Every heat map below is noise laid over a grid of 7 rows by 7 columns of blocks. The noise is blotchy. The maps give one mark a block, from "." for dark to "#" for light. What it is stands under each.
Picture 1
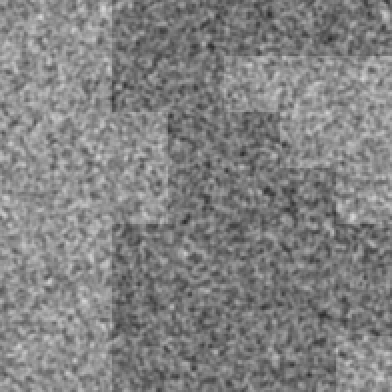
# # . . . . .
# # . . # # #
# # # . . # #
# # # . . . #
# # . . . . .
# # . . . . .
# # . . . . #
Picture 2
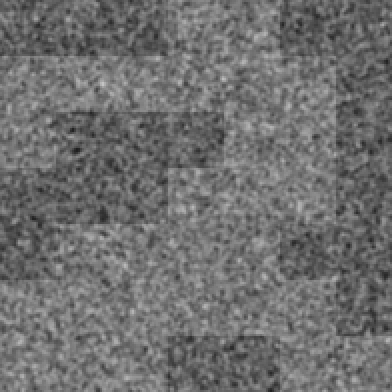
. . . # # . .
# # # # # # .
# . . . # # .
. . . # # # .
. # # # # . .
# # # # # # .
# # # . . # #
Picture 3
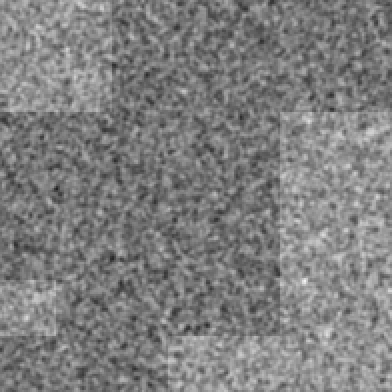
# # . . . . .
# # . . . . .
. . . . . # #
. . . . . # #
. . . . . # #
# . . . . # #
. . . # # # #
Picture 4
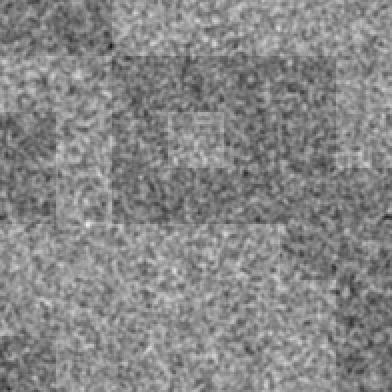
. . # # # # #
# # . . . . #
. # . # . . #
. # . . . . .
# # # # # . .
# # # # # # .
. # # # # # .
